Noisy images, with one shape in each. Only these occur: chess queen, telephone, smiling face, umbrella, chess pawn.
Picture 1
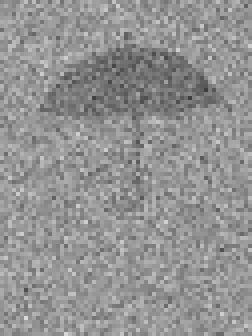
umbrella
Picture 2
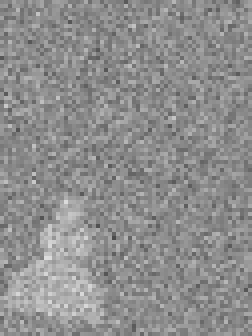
chess pawn
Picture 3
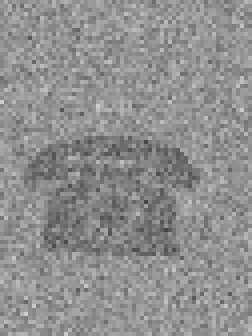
telephone
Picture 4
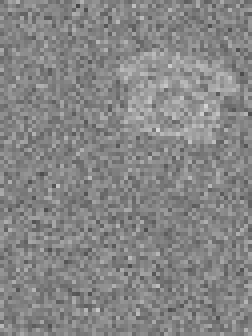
telephone
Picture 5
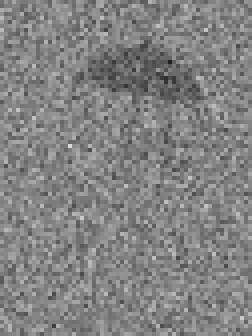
umbrella
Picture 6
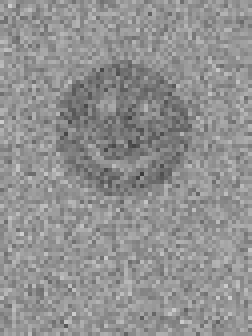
smiling face
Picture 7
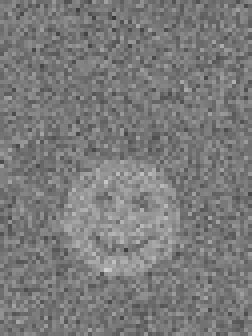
smiling face
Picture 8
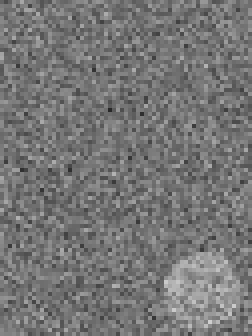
smiling face
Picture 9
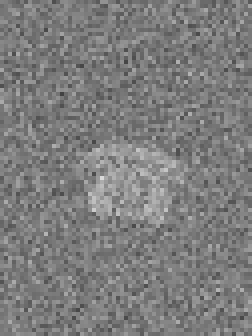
telephone
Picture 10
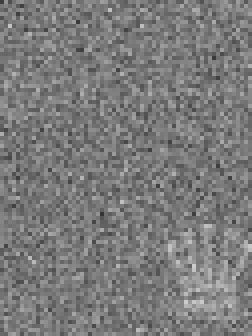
chess queen
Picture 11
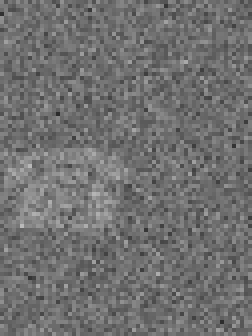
telephone
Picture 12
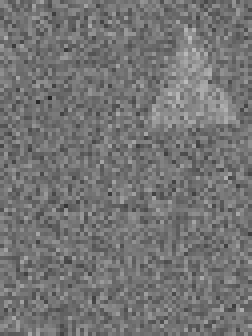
chess pawn
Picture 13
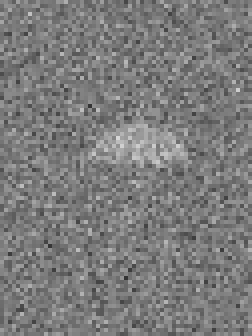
umbrella
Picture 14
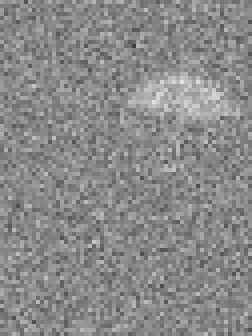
umbrella
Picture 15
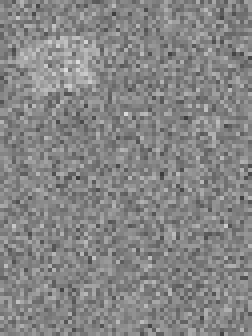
telephone
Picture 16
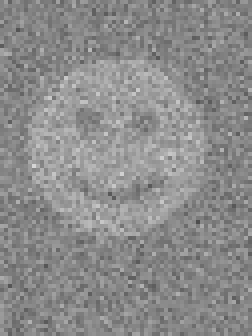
smiling face
